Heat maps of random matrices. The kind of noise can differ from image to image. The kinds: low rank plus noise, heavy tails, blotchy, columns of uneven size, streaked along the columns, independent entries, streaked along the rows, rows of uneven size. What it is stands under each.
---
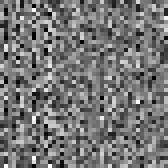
columns of uneven size
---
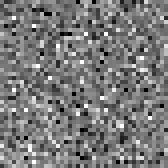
heavy tails
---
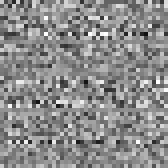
rows of uneven size
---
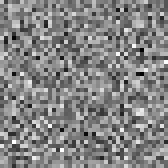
low rank plus noise
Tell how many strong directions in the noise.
two
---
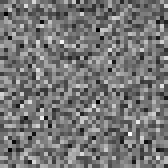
independent entries
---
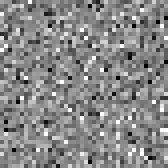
heavy tails
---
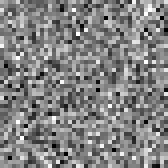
independent entries
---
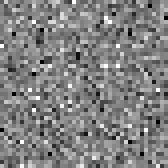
heavy tails
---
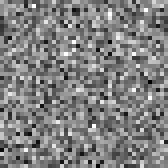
independent entries
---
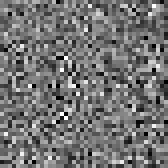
low rank plus noise
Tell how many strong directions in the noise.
three or four
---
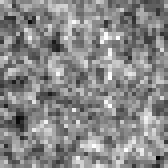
blotchy
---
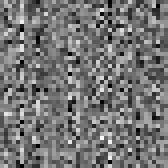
columns of uneven size
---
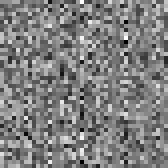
columns of uneven size
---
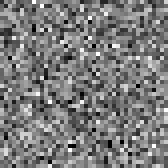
independent entries
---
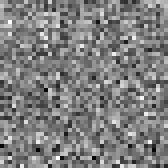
low rank plus noise
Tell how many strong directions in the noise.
two
